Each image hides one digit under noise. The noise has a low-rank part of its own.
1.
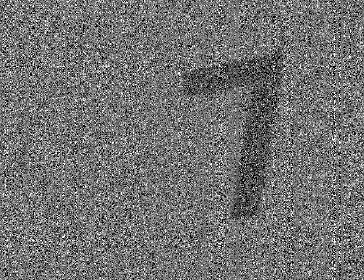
dark 7
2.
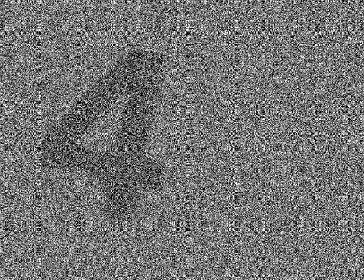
dark 4
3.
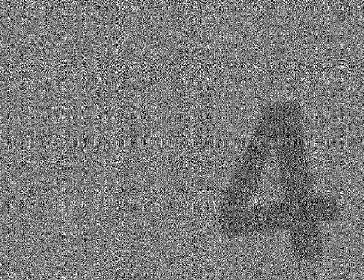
dark 4
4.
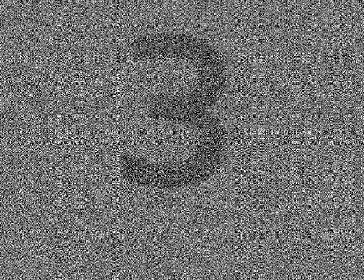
dark 3
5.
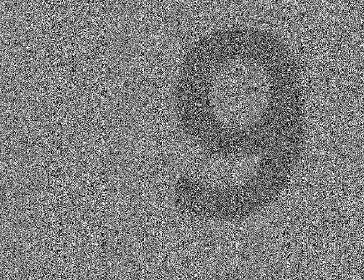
dark 9
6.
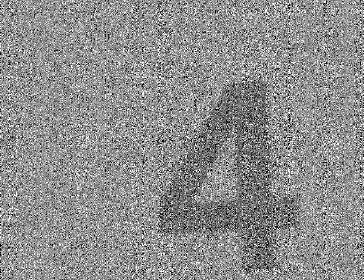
dark 4
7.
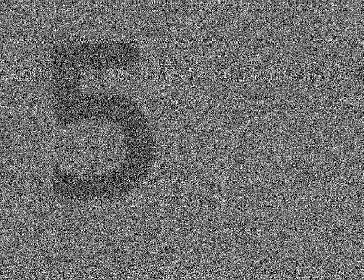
dark 5
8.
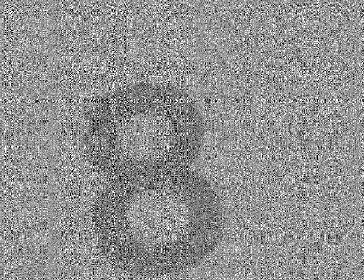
dark 8
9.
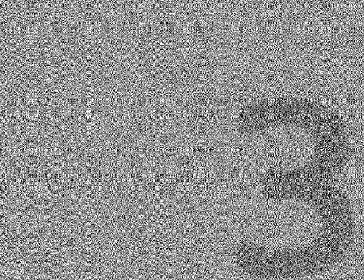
dark 3
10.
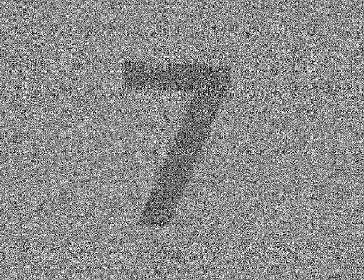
dark 7
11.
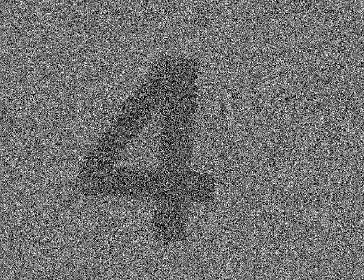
dark 4
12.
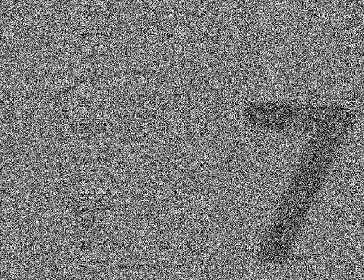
dark 7
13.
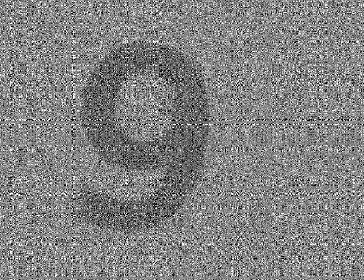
dark 9
